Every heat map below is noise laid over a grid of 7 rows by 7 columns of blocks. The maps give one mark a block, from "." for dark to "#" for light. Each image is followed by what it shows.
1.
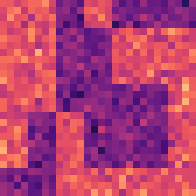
# # . # . . .
# # . . # # #
# # . . # # #
# # . . . . #
# . # . . . #
# . # . . . #
. . # # # # #
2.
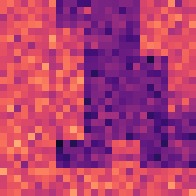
# # . . . # #
# # # . . # #
# # # . . . #
# # # . . . #
# # # . . . .
# # . . # . .
# # # # # # #
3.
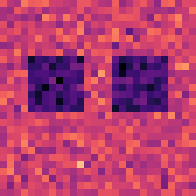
# # # # # # #
# # # # # # #
# . . # . . #
# . . # . . #
# # # # # # #
# # # # # # #
# # # # # # #
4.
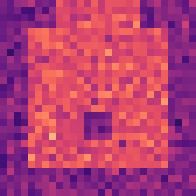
. . # # # . .
. # # # # # .
. # # # # # .
. # # # # # .
. # # . # # .
. # # # # # .
. . . . . . .
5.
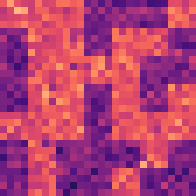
# # # . . . #
. # # . # # .
. # # # # . .
. # # . # . #
# # # . # # #
. # . . . # .
. # . . # . .
